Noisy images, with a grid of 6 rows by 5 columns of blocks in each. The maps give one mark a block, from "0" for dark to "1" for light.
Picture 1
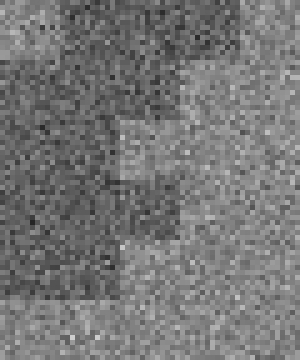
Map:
1 0 0 0 1
0 0 0 1 1
0 0 1 1 1
0 0 0 1 1
0 0 1 1 1
1 1 1 1 1
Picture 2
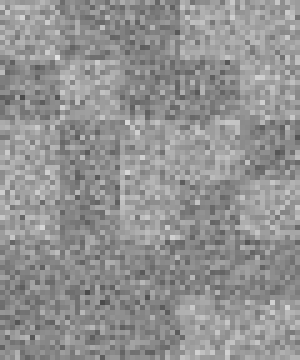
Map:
1 0 0 1 1
0 1 0 0 1
1 0 1 1 0
1 0 1 0 1
0 0 0 0 0
0 0 0 1 1
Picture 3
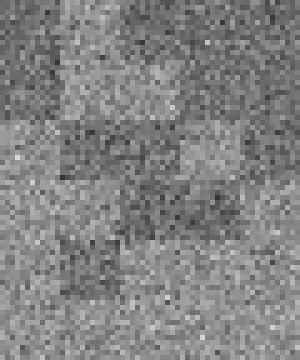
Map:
0 1 0 0 0
0 1 1 0 0
1 0 0 1 0
1 1 0 0 1
1 0 1 1 1
1 1 1 1 1
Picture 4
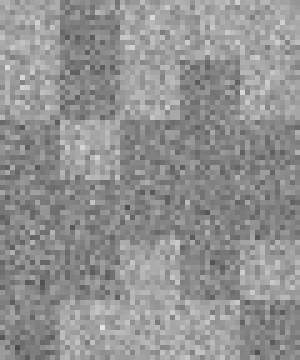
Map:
1 0 1 1 1
1 0 1 0 1
0 1 0 0 0
0 0 0 0 0
0 0 1 0 1
0 1 1 1 0
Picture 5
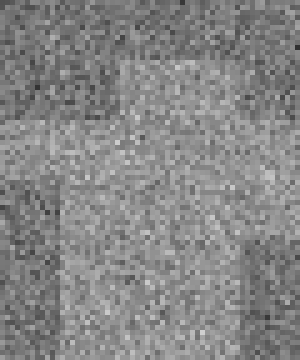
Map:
0 0 0 0 0
0 0 1 1 0
1 1 1 1 1
0 1 1 1 1
0 1 1 1 0
0 1 1 1 0
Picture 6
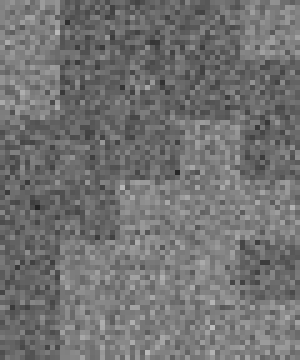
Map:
1 0 0 0 1
1 0 0 0 0
0 0 0 1 0
0 0 1 1 1
0 1 1 1 0
0 1 1 1 1
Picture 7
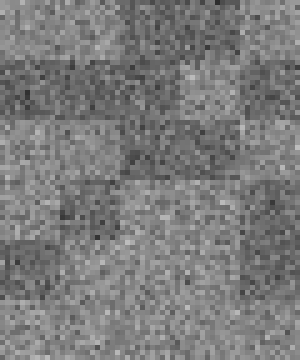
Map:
1 1 0 0 1
0 0 0 1 0
1 1 0 0 1
1 0 1 1 0
0 1 1 1 0
1 1 1 1 1
